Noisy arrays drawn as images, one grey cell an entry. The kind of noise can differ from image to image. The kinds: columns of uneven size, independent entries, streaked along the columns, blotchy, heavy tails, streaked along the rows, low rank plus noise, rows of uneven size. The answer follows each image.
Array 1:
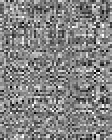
low rank plus noise
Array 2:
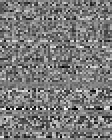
rows of uneven size
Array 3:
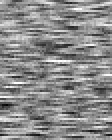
streaked along the rows
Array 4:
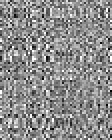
low rank plus noise
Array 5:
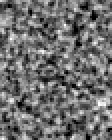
blotchy
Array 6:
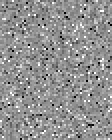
heavy tails
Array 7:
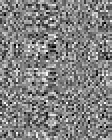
low rank plus noise
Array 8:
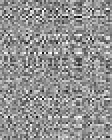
low rank plus noise
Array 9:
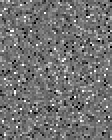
heavy tails
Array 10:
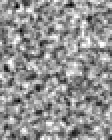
blotchy
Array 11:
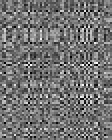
low rank plus noise
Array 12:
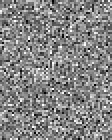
independent entries
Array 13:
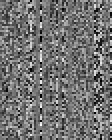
columns of uneven size
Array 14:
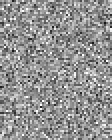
independent entries
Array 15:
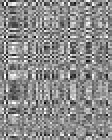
low rank plus noise
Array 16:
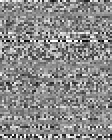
rows of uneven size
